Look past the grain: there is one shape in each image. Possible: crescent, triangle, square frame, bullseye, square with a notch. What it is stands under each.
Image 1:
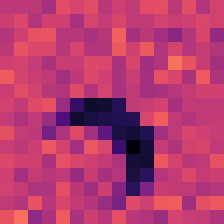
crescent
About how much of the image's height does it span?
half
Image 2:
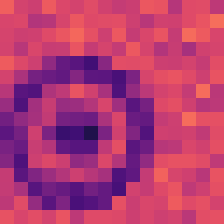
bullseye
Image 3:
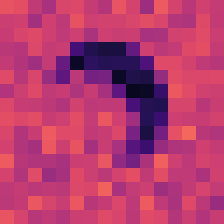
crescent
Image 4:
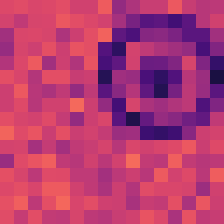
bullseye
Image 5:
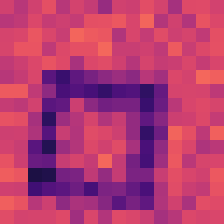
square frame
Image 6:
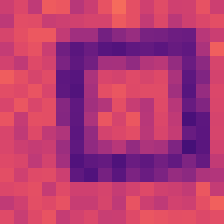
square frame
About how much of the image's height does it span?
two thirds
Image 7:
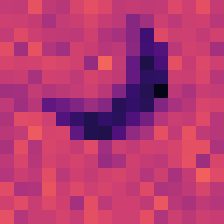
crescent
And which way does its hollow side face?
up and left
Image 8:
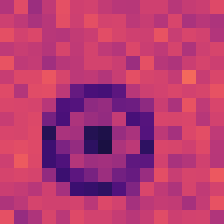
bullseye
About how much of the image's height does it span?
half
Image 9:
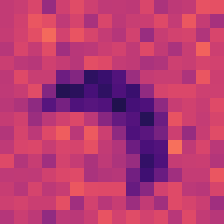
crescent
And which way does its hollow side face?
down and left
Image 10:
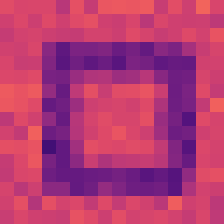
square frame
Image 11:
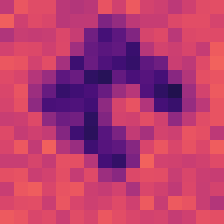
square with a notch
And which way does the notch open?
down and right
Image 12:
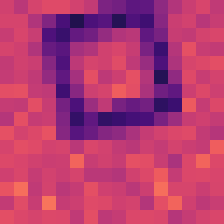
square frame
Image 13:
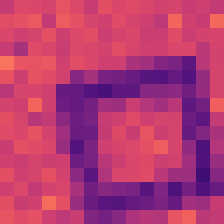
square frame
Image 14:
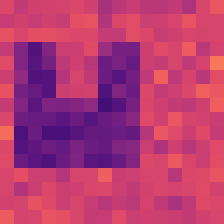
square with a notch
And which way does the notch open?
up
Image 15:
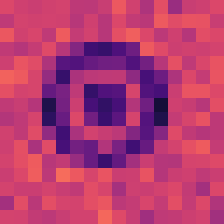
bullseye
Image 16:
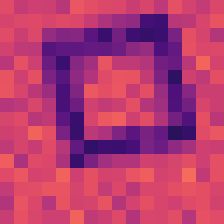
square frame
